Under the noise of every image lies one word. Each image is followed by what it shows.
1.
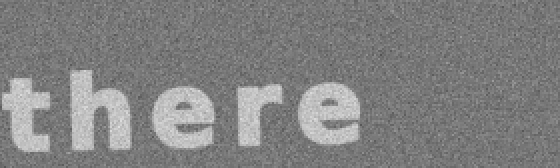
there
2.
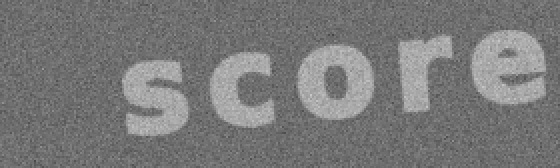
score
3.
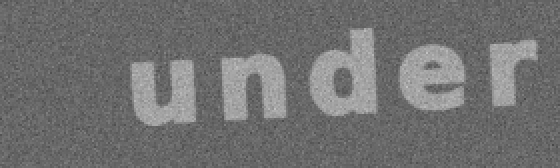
under
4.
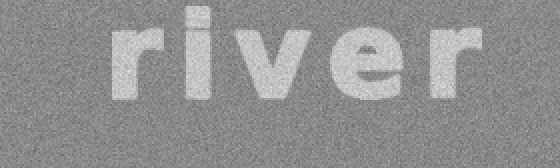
river
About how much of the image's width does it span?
two thirds
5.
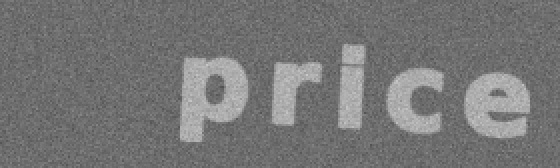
price
